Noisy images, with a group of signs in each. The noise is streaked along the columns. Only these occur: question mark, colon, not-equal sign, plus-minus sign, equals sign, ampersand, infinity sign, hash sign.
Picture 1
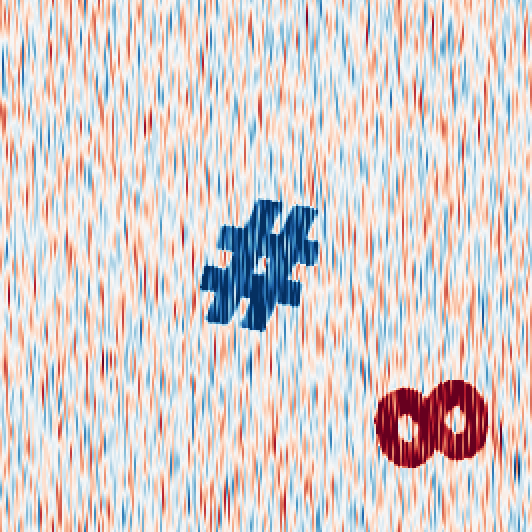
centre: blue hash sign; bottom right: red infinity sign
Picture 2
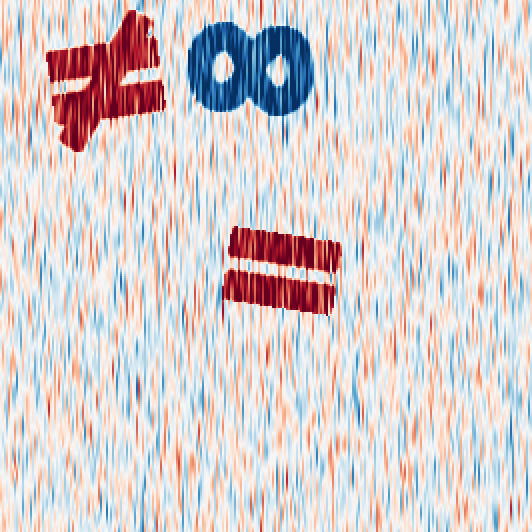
top left: red not-equal sign; top middle: blue infinity sign; centre: red equals sign
